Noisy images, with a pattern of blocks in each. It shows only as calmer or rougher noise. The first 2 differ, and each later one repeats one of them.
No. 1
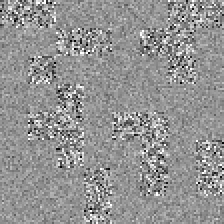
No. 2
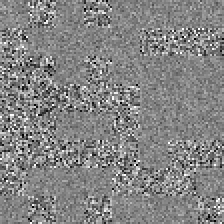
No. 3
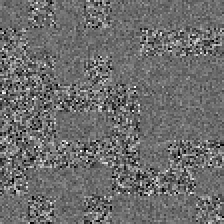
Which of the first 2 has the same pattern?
2
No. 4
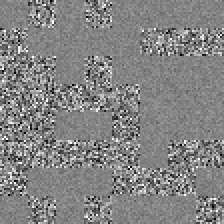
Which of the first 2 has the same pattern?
2
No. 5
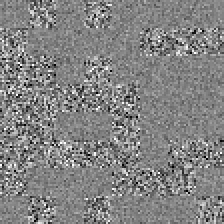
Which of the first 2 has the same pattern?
2
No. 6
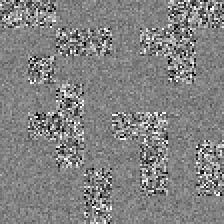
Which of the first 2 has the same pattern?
1
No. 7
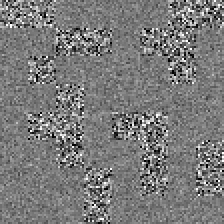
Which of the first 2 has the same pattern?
1
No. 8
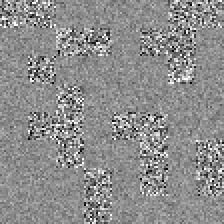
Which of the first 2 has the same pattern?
1
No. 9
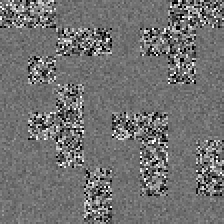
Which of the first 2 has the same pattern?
1
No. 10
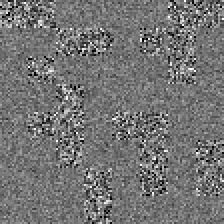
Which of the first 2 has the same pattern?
1
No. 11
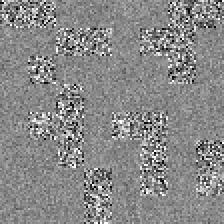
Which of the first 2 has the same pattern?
1
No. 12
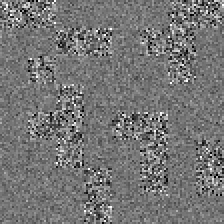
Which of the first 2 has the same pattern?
1
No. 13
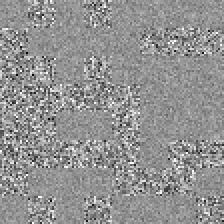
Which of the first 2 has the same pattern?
2
